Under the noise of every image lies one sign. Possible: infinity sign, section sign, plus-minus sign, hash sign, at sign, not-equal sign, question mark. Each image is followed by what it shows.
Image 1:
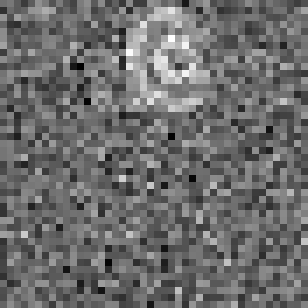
at sign
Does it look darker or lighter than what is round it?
lighter
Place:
top middle
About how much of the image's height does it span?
a third
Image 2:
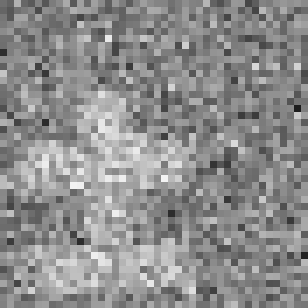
plus-minus sign
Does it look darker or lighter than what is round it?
lighter
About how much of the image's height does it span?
two thirds
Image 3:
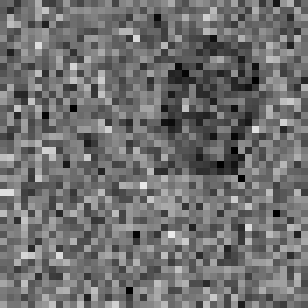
at sign
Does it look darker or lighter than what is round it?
darker
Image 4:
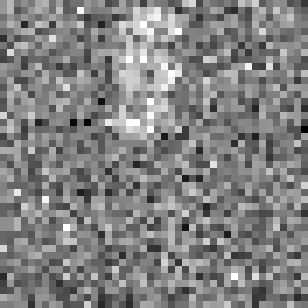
section sign
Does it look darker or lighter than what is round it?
lighter
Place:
top middle
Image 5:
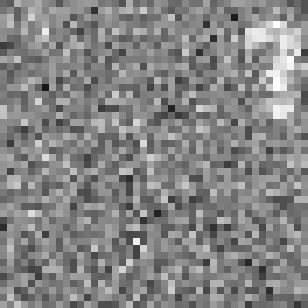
question mark
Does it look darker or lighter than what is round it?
lighter
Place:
top right
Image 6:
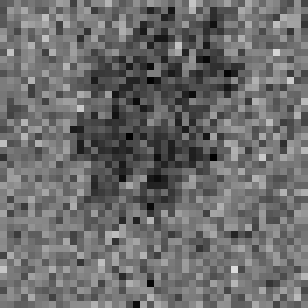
hash sign
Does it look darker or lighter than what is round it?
darker
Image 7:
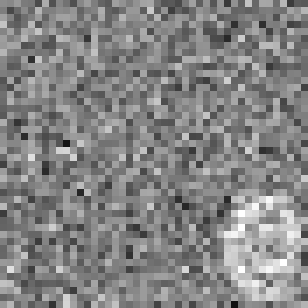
at sign
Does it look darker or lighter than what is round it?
lighter
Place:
bottom right
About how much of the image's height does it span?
a third
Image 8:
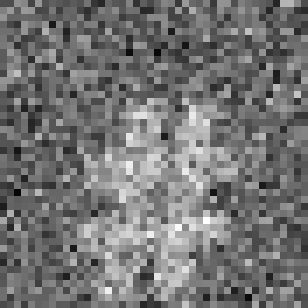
hash sign
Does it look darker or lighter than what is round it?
lighter
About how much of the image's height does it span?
two thirds
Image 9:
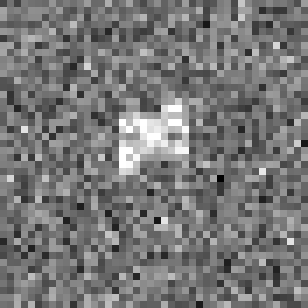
not-equal sign
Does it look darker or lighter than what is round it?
lighter
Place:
centre
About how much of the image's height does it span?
a quarter
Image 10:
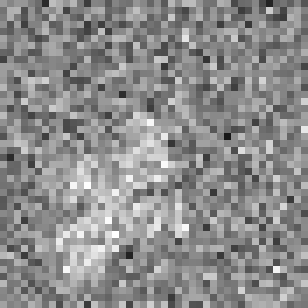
not-equal sign
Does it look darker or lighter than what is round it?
lighter
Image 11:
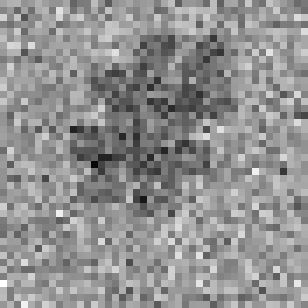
hash sign
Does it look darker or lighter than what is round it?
darker
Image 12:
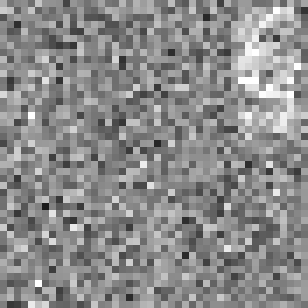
section sign
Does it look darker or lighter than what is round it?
lighter
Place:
top right
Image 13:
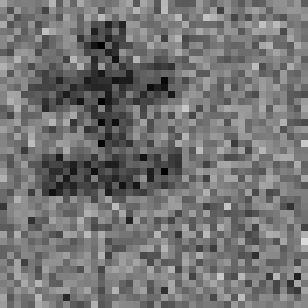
plus-minus sign
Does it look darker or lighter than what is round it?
darker
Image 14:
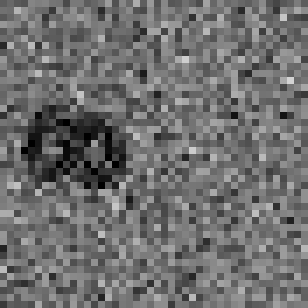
infinity sign
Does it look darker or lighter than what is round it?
darker
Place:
middle left
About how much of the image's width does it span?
a third
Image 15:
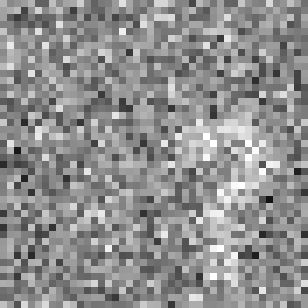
question mark
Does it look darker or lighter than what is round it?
lighter
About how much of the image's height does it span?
half
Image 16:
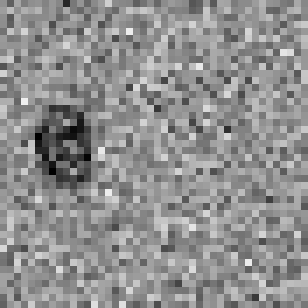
at sign
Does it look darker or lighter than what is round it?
darker
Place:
middle left
